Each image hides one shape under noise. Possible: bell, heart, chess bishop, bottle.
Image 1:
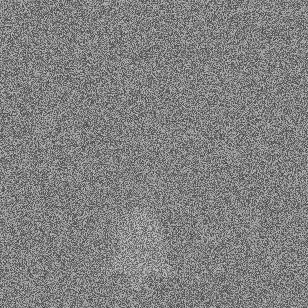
bell
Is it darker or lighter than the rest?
lighter
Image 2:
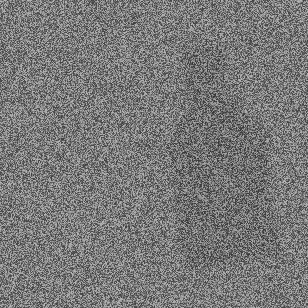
bottle
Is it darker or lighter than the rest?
darker
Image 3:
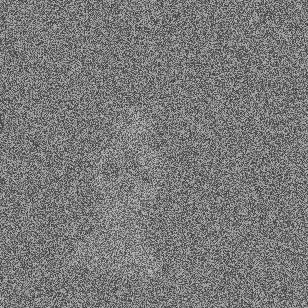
chess bishop
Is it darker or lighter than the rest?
lighter
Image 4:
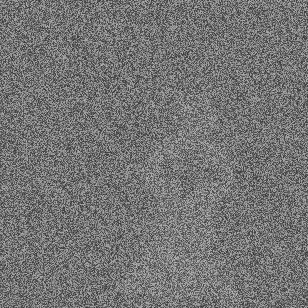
chess bishop
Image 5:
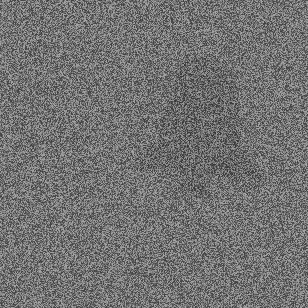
bell
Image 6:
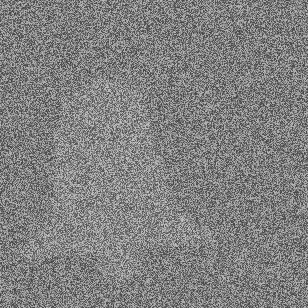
bell
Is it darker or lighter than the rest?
lighter
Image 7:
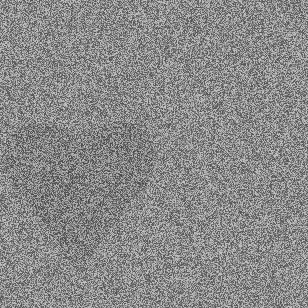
heart
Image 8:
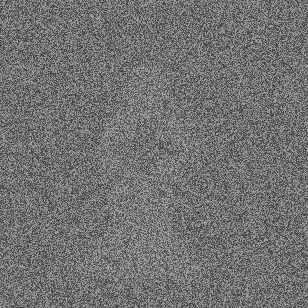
chess bishop
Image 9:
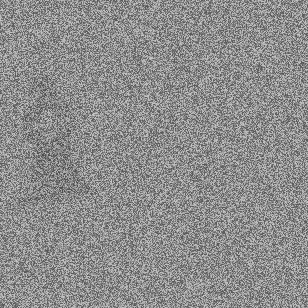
chess bishop
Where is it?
middle left
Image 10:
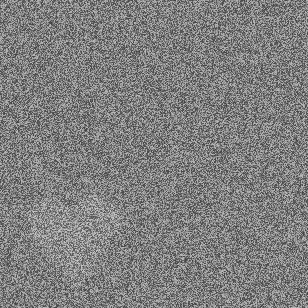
heart
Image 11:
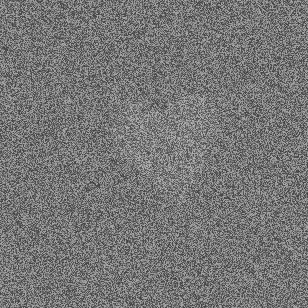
heart
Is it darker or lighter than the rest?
lighter
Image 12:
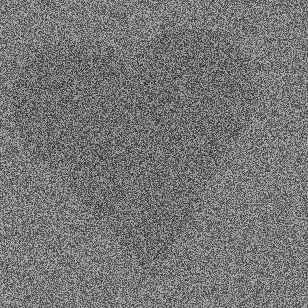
heart
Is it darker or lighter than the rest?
darker
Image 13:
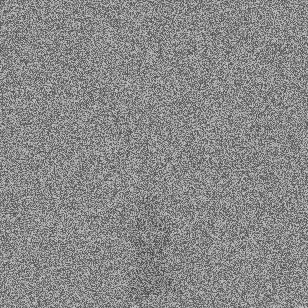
chess bishop
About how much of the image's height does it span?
a third
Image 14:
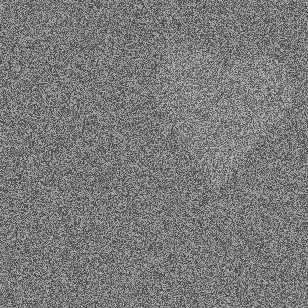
heart
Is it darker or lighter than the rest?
lighter
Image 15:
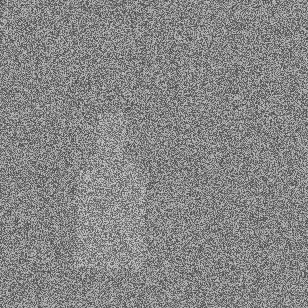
bottle
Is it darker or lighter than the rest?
lighter
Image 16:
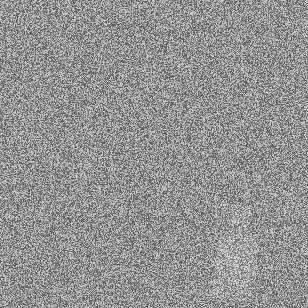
bottle
